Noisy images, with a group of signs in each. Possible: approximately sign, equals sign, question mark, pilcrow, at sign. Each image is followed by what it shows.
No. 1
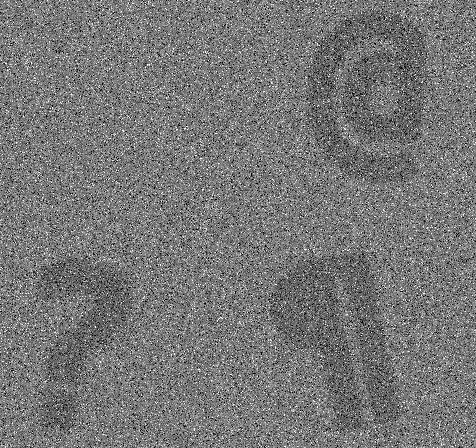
top right: at sign; bottom left: question mark; bottom right: pilcrow
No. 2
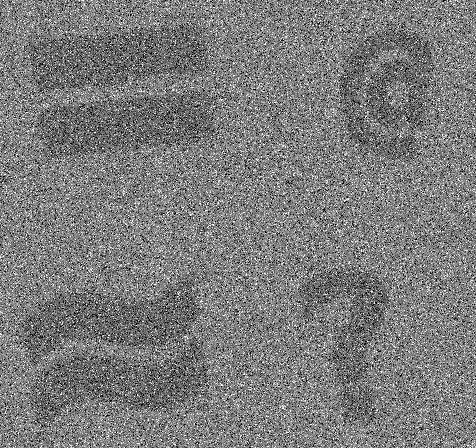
top left: equals sign; top right: at sign; bottom left: approximately sign; bottom right: question mark
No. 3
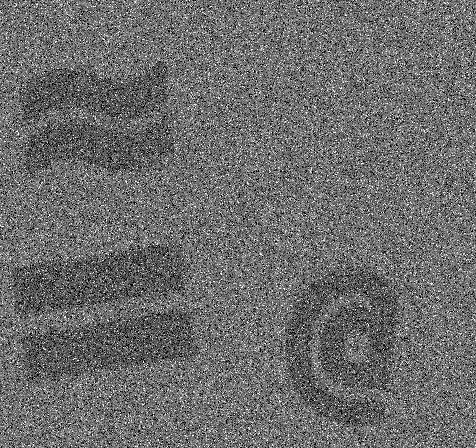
top left: approximately sign; bottom left: equals sign; bottom right: at sign
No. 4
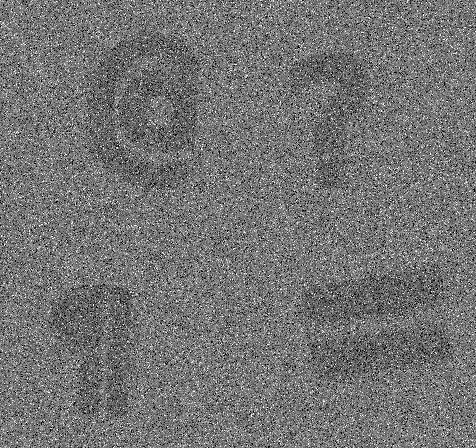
top left: at sign; top right: question mark; bottom left: pilcrow; bottom right: equals sign
